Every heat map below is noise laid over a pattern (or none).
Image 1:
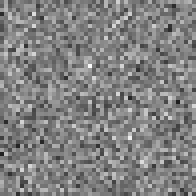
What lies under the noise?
only noise
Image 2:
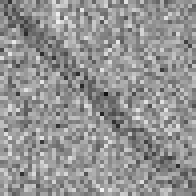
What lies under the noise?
a diagonal band
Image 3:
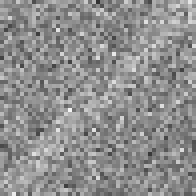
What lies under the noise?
a diagonal band
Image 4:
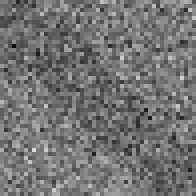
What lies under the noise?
a diagonal band
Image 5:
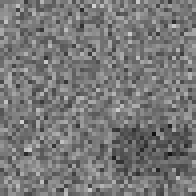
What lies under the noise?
one block
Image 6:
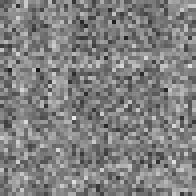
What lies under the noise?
bands of rows crossing bands of columns
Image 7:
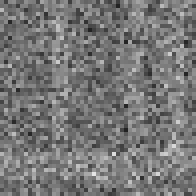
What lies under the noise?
bands of rows crossing bands of columns
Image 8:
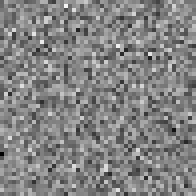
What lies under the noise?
only noise
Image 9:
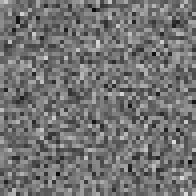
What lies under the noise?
only noise
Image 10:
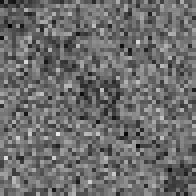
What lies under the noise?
blocks along the diagonal
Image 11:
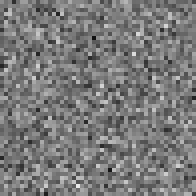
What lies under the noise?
only noise
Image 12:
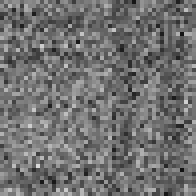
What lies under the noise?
bands of rows crossing bands of columns
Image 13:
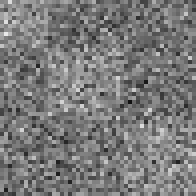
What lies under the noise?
blocks along the diagonal
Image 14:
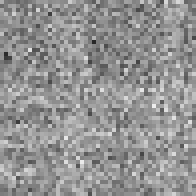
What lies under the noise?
bands of rows crossing bands of columns
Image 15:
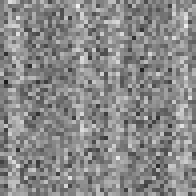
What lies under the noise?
bands of columns
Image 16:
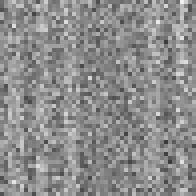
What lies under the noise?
bands of columns
